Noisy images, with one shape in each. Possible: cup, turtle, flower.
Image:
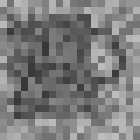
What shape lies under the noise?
cup
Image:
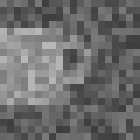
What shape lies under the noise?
cup
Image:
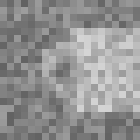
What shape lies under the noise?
cup
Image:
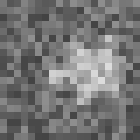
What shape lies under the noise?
turtle
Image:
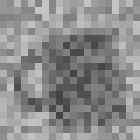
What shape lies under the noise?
cup
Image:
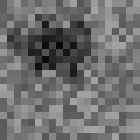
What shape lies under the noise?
turtle
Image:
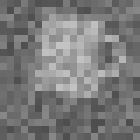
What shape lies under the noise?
cup
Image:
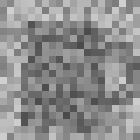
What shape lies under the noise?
cup
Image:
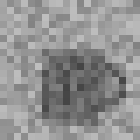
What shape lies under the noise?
cup
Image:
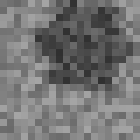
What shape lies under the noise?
flower
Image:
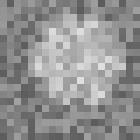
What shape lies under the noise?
flower
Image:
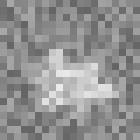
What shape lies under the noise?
turtle
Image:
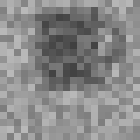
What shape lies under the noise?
cup
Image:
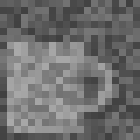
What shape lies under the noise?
cup
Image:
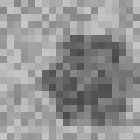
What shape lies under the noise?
flower
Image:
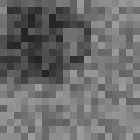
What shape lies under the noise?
cup
